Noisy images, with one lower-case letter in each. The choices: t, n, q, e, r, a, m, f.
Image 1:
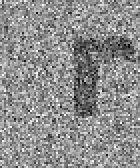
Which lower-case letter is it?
r
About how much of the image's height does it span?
half
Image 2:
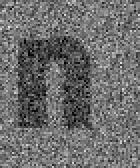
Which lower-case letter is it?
n
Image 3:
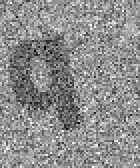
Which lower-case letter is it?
q
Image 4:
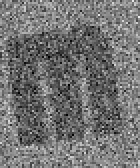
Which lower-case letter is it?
m
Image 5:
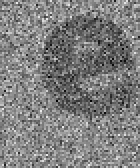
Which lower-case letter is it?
e
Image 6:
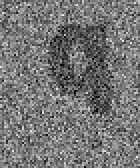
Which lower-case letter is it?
q
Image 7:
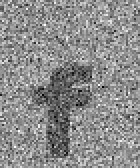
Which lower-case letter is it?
f
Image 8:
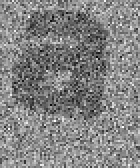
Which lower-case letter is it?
a
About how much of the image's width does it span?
two thirds
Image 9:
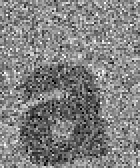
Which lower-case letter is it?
a
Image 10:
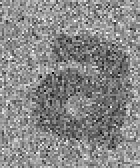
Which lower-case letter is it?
a
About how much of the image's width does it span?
two thirds
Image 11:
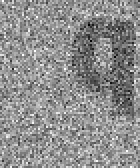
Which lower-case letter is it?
q
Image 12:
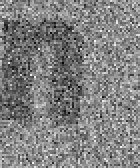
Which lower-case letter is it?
n
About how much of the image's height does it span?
two thirds
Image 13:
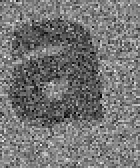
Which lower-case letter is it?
a
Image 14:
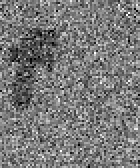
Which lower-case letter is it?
f
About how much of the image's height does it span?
half
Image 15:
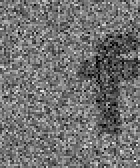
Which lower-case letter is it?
f
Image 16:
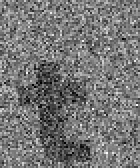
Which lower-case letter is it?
t
